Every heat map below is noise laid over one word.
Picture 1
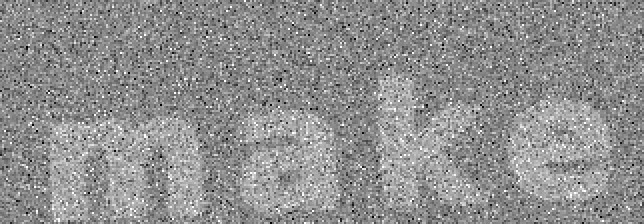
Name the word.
make
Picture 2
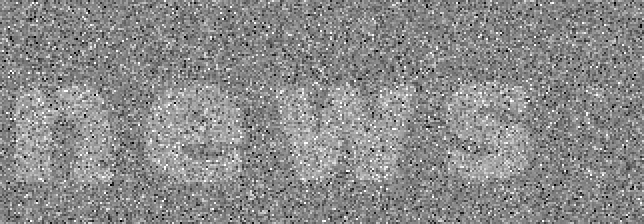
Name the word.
news
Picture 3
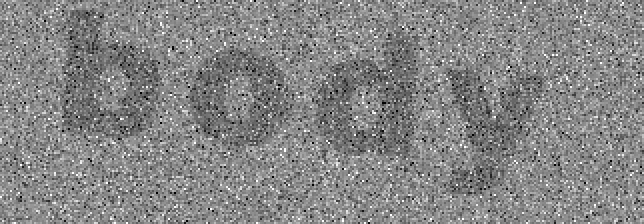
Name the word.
body
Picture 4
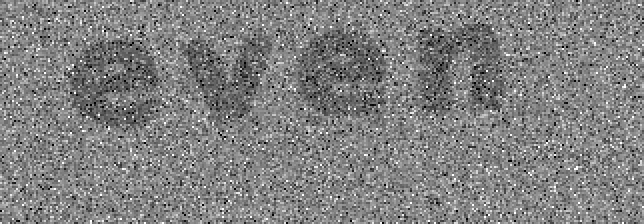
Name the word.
even
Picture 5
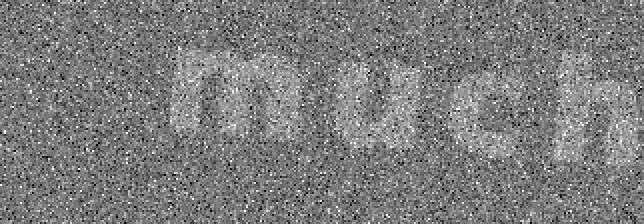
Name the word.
much
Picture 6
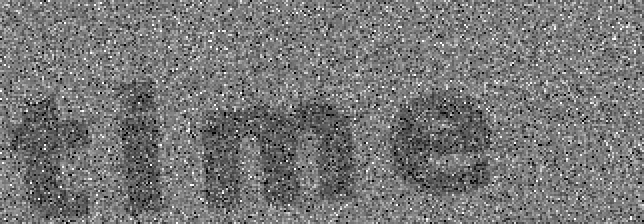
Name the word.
time
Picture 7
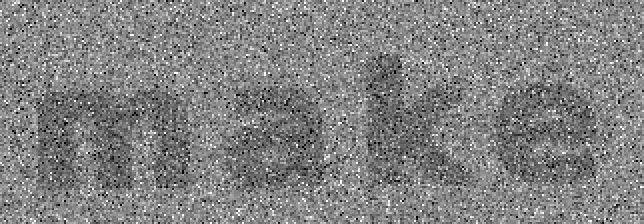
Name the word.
make
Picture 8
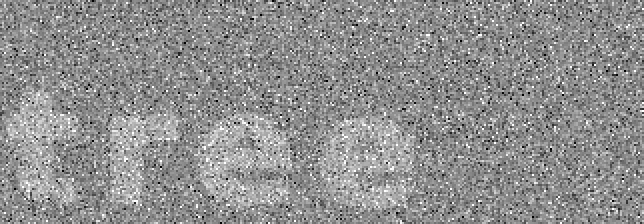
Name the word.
tree
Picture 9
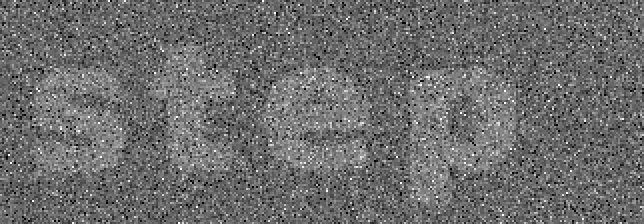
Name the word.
step
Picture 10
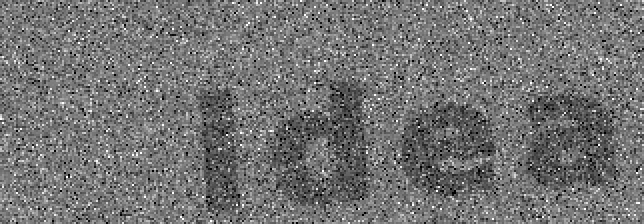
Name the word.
idea
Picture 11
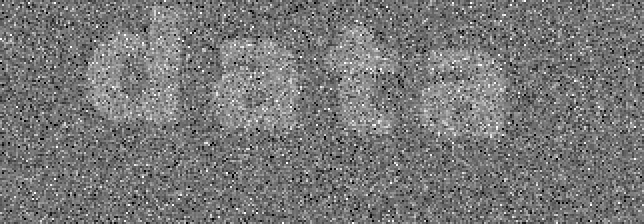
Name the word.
data
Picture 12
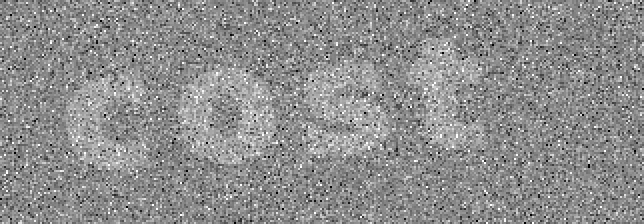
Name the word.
cost
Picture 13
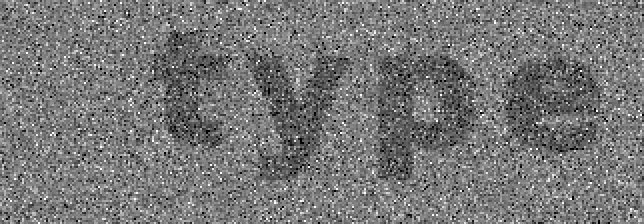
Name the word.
type
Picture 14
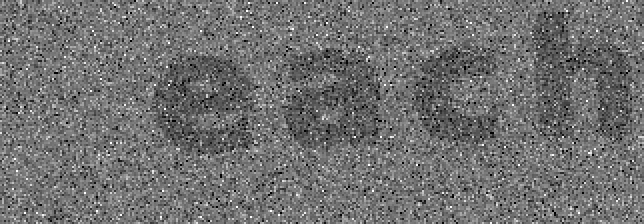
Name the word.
each
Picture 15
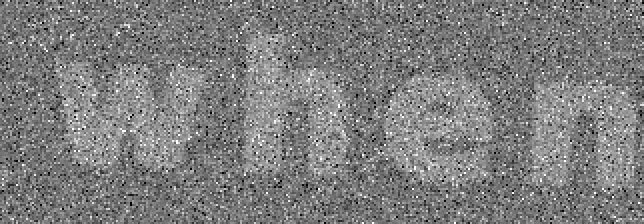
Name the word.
when
